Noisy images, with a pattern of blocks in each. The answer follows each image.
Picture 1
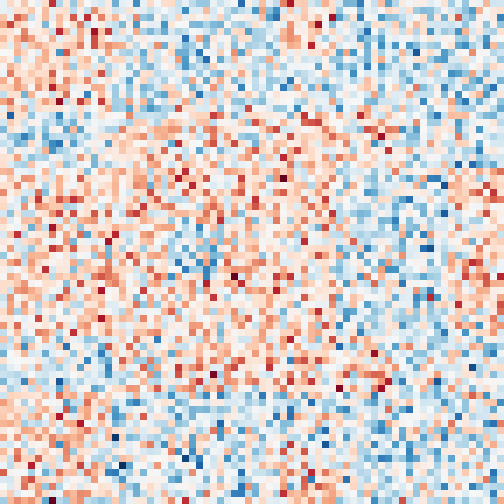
top and bottom mirror each other
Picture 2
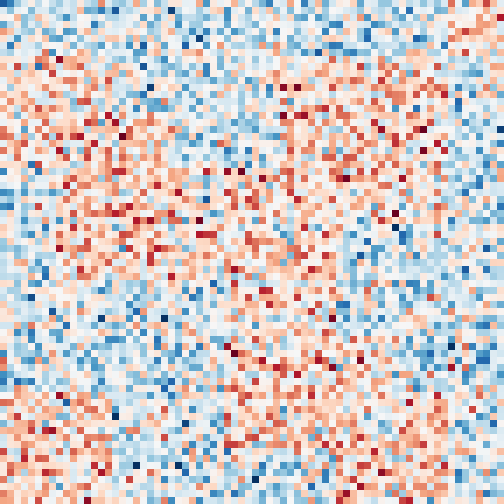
mirrored about the diagonal from the bottom left
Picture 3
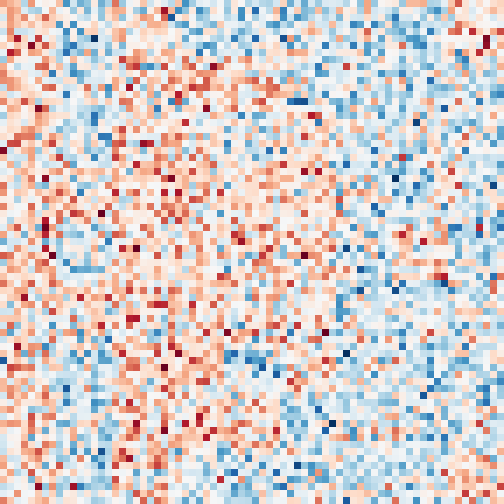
top and bottom mirror each other
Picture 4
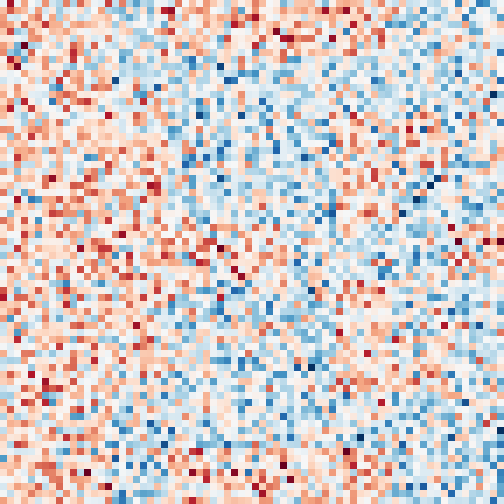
top and bottom mirror each other
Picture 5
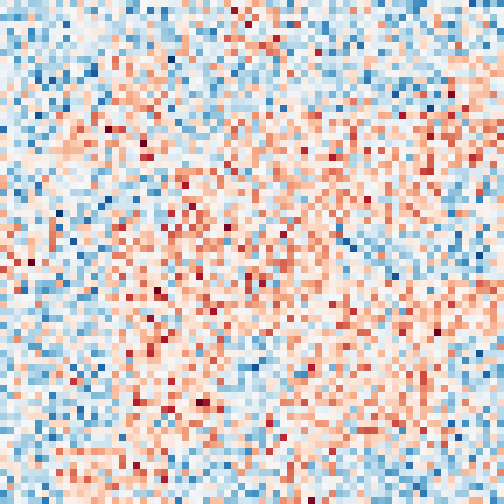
mirrored about the diagonal from the top left
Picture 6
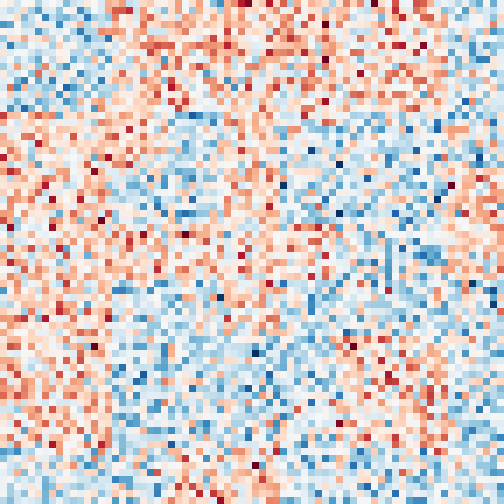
mirrored about the diagonal from the top left
